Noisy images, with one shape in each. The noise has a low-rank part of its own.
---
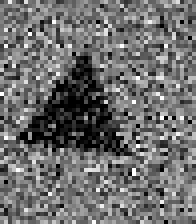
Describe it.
dark triangle
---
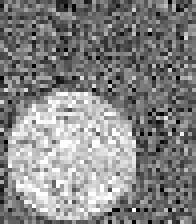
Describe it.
light disc
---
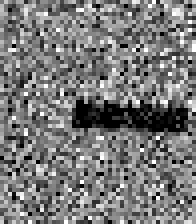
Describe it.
dark bar
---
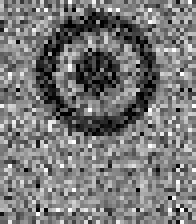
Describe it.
dark bullseye
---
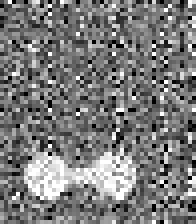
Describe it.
light dumbbell
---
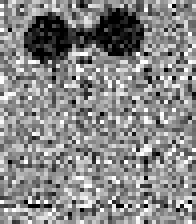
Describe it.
dark dumbbell
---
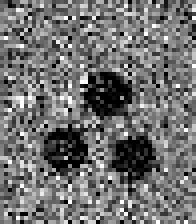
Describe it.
dark three dots
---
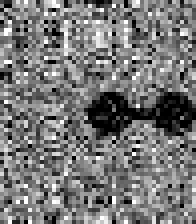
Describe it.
dark dumbbell
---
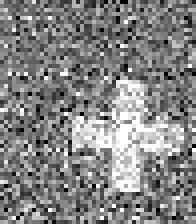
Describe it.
light cross
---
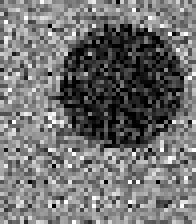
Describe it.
dark disc
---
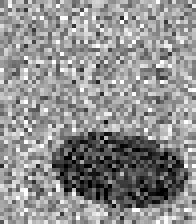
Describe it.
dark ellipse
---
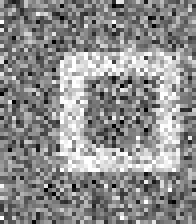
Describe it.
light square frame
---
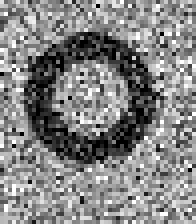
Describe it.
dark ring
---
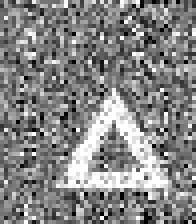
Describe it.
light triangle frame
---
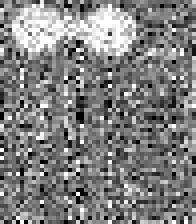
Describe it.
light dumbbell
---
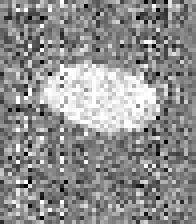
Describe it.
light ellipse
